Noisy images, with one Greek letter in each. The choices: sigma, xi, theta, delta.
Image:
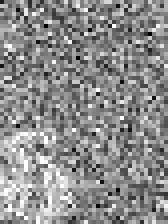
delta
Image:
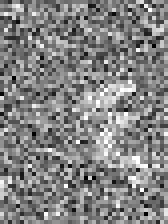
xi
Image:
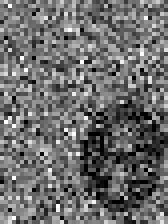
theta
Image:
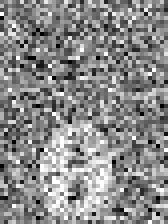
theta
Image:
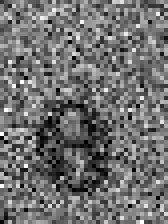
theta
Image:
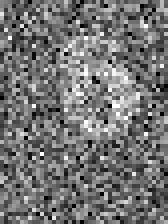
delta
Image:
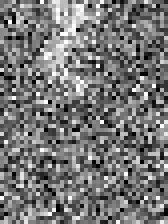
xi
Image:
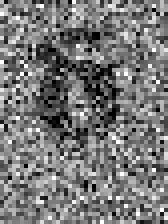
delta
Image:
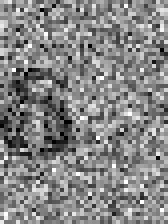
delta
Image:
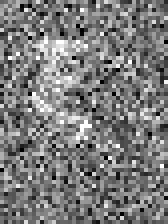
xi
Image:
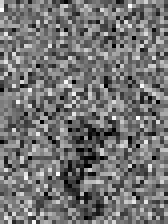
xi
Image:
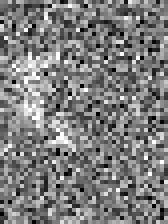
xi
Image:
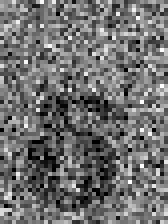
delta
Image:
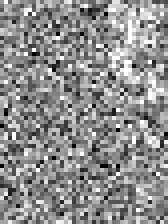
xi
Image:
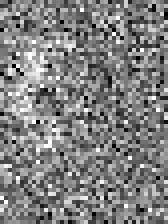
xi
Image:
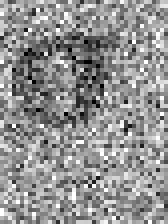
sigma
